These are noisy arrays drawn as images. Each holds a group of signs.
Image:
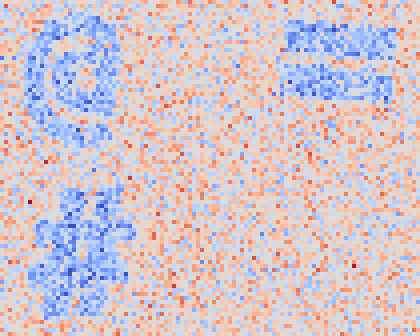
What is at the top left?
at sign
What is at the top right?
equals sign
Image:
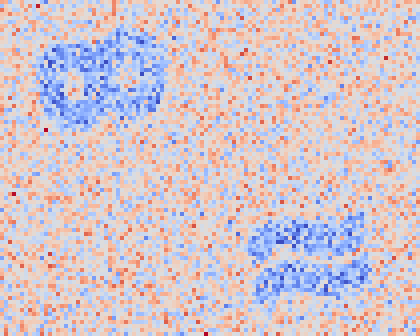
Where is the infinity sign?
top left
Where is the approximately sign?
bottom right
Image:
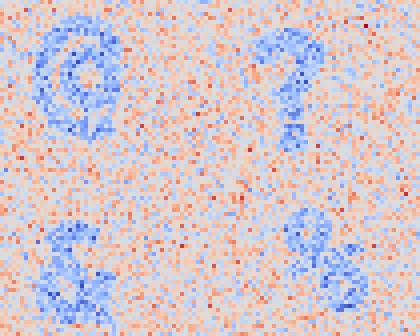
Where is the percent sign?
bottom right
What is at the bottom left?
ampersand
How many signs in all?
4
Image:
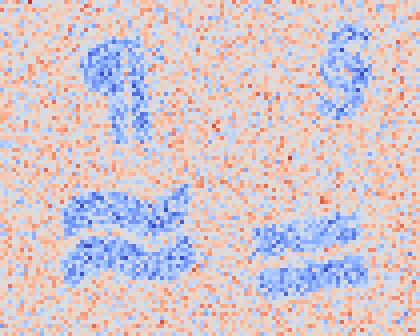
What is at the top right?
section sign
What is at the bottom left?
approximately sign
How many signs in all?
4
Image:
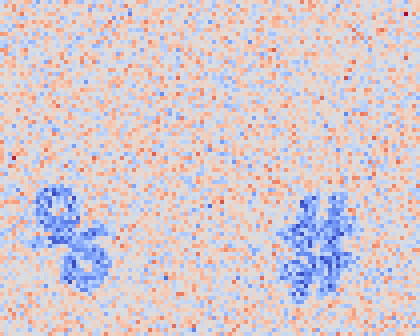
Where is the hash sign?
bottom right
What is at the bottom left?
percent sign
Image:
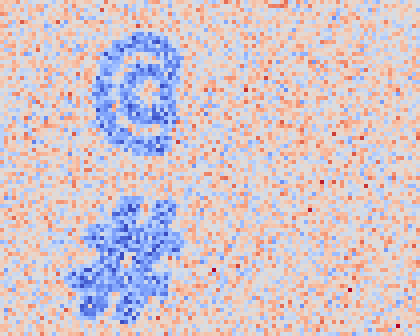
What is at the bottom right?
nothing
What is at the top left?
at sign
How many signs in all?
2
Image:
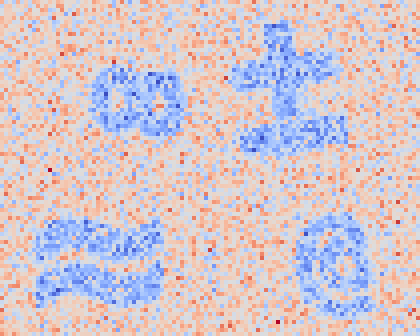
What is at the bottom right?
at sign
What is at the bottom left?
approximately sign
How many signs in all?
4
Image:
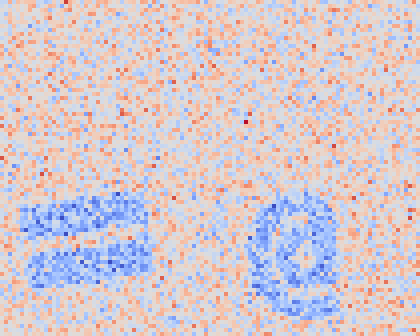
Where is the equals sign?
bottom left
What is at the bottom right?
at sign
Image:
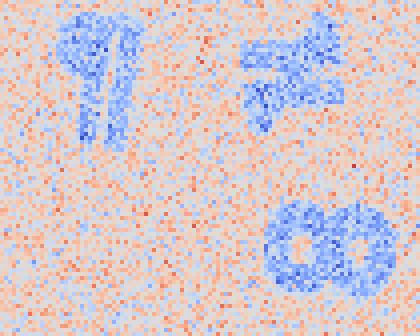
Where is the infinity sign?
bottom right
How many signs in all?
3
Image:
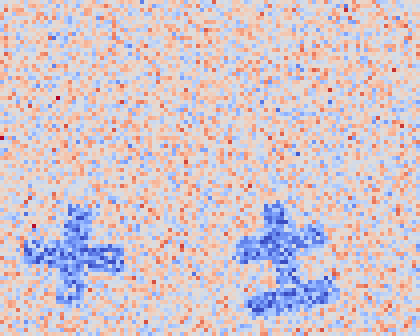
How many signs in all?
2
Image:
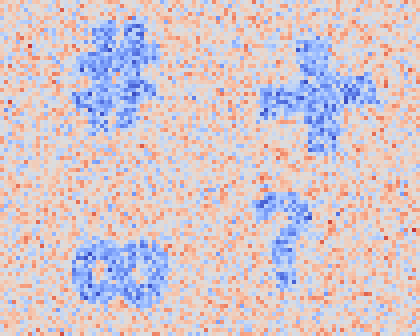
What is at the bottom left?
infinity sign
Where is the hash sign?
top left
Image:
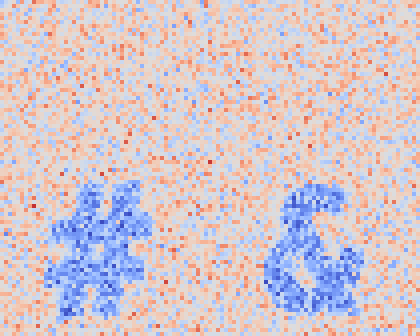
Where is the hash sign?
bottom left
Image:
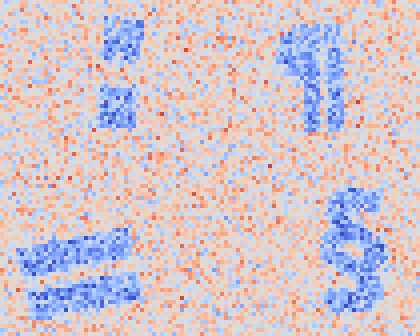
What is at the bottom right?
section sign
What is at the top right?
pilcrow
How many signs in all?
4
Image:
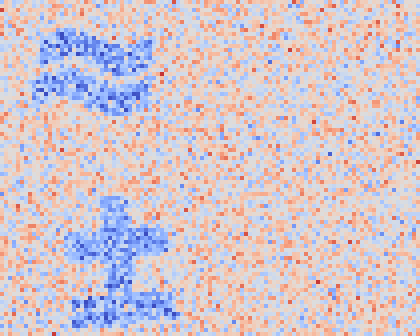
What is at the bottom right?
nothing
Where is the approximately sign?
top left
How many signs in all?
2
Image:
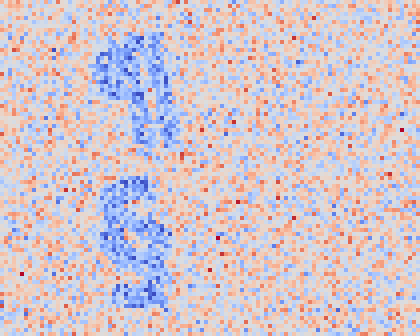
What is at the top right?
nothing
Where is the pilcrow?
top left
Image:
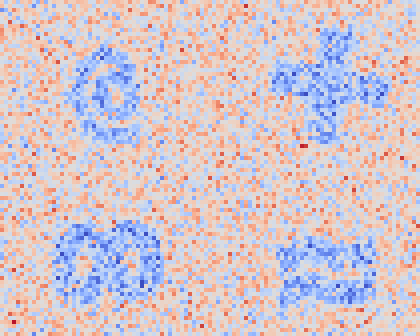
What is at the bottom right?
approximately sign
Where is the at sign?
top left
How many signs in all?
4
